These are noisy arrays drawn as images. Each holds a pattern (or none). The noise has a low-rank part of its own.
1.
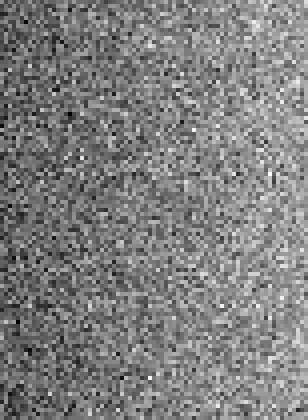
a smooth slope
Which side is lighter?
right
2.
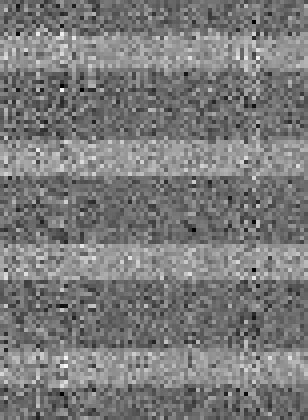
horizontal stripes
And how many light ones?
4
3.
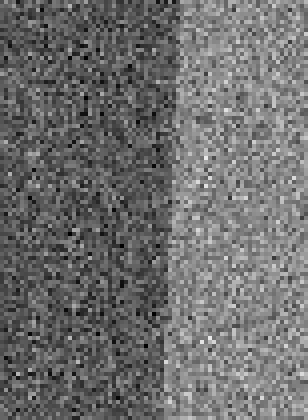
a sharp edge
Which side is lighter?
right
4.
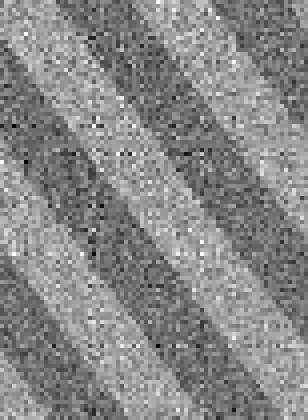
diagonal stripes
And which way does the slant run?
top left to bottom right
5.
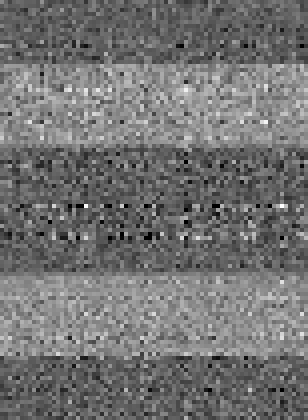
horizontal stripes
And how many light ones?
2
